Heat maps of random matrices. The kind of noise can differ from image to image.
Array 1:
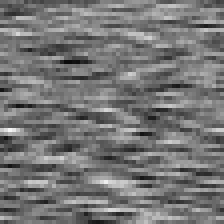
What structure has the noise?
streaked along the rows
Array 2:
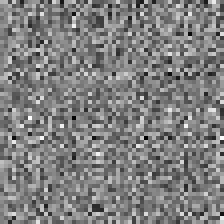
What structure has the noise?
low rank plus noise
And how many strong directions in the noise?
five to eight
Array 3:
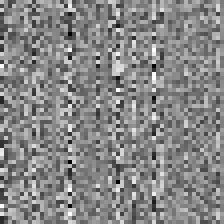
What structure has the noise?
columns of uneven size
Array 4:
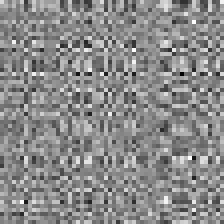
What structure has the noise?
low rank plus noise
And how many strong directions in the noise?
one
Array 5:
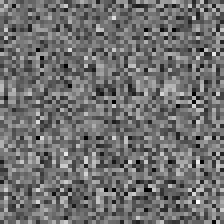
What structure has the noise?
low rank plus noise
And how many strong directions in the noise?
three or four
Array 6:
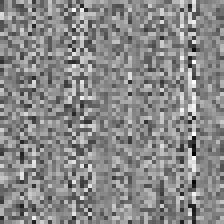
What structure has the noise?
columns of uneven size
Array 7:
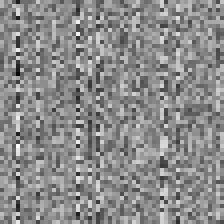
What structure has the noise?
columns of uneven size
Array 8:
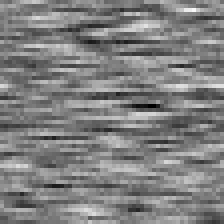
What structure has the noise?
streaked along the rows
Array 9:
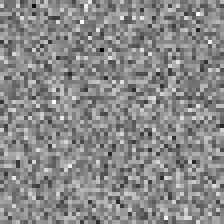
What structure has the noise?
independent entries
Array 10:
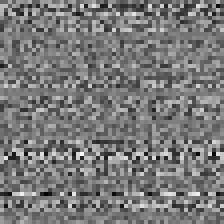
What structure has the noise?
rows of uneven size
